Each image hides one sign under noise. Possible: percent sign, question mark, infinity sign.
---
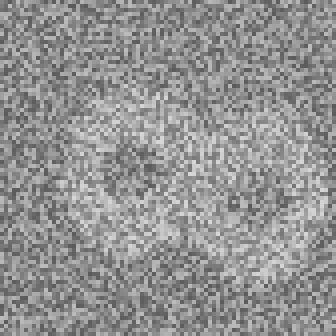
infinity sign
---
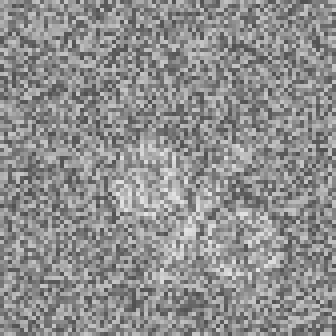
percent sign
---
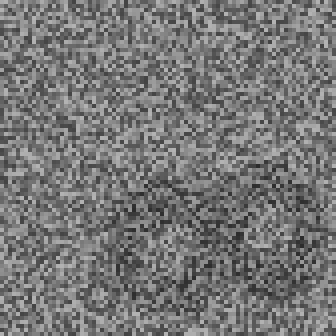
infinity sign
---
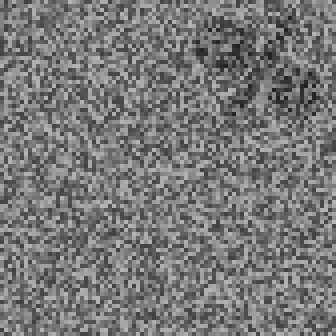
percent sign
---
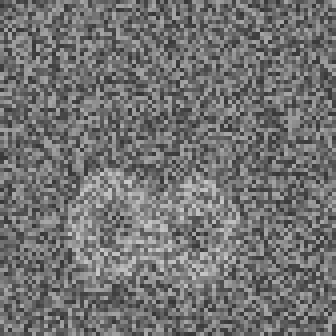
infinity sign
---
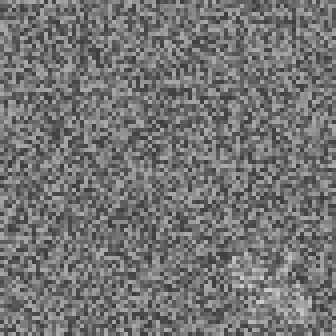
percent sign
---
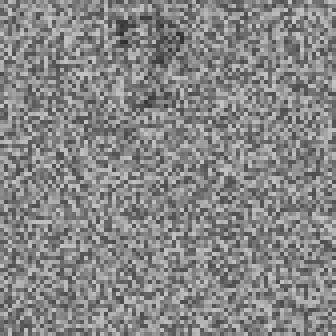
question mark
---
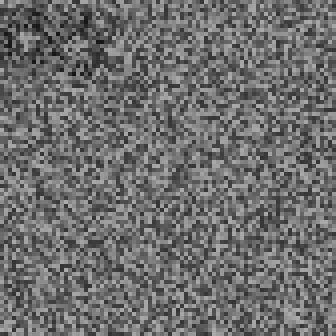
infinity sign
